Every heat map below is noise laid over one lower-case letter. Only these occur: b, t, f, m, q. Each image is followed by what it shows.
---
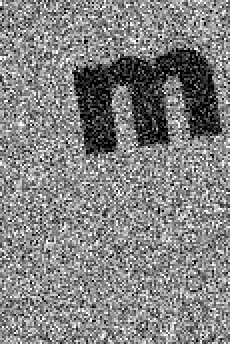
m
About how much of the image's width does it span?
two thirds
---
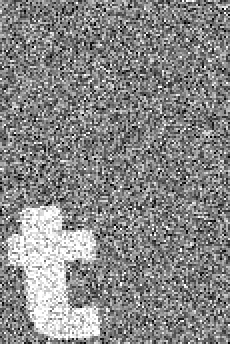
t
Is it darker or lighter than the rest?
lighter
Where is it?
bottom left
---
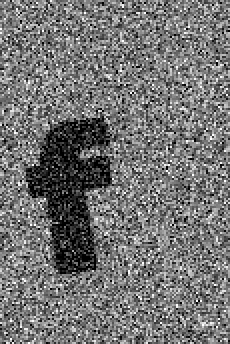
f
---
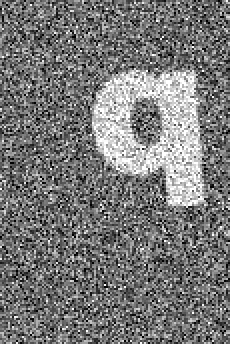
q
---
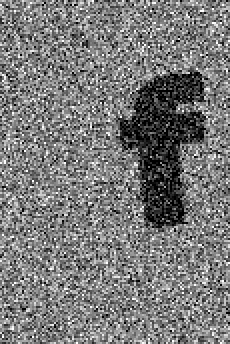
f
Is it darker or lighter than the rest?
darker
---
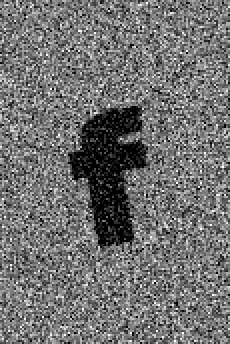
f
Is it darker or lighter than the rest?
darker
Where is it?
centre
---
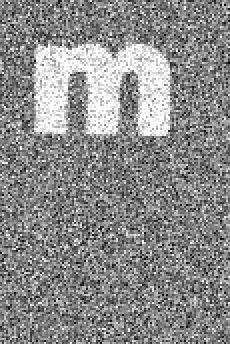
m
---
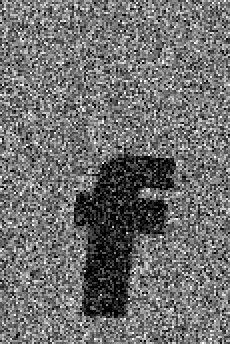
f
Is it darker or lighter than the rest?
darker
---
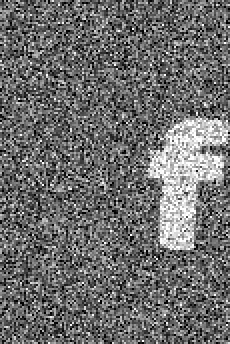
f
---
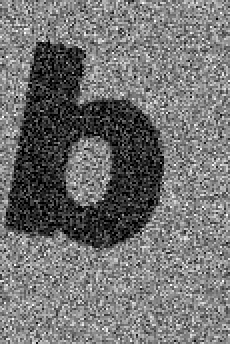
b
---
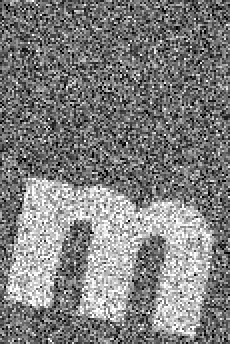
m
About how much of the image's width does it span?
nearly all
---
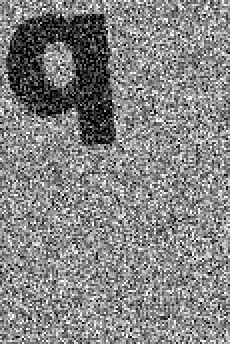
q
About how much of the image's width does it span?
half
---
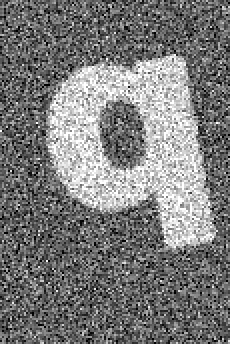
q
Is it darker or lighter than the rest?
lighter
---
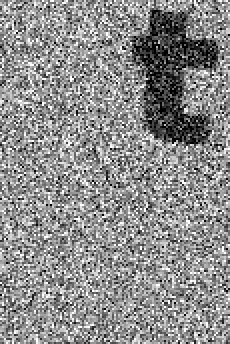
t
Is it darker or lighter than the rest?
darker
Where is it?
top right
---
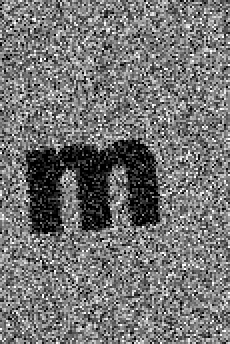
m
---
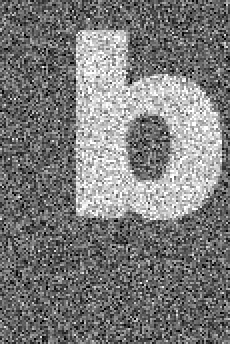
b
